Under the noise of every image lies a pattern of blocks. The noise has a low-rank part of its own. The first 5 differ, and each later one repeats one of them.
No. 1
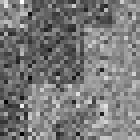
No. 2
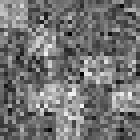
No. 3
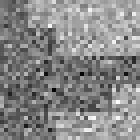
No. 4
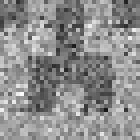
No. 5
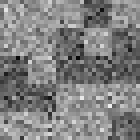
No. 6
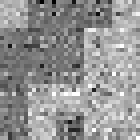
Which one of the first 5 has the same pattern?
1
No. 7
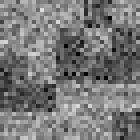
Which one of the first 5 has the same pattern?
5
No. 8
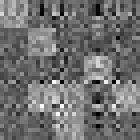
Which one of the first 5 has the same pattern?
2
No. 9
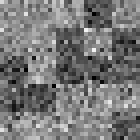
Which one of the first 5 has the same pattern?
5
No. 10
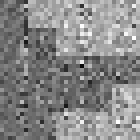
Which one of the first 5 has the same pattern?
3
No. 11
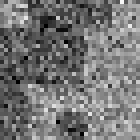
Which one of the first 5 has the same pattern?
1
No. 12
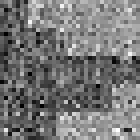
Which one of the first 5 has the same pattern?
3
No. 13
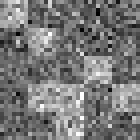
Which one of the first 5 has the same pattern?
2
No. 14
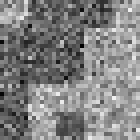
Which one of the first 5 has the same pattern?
1
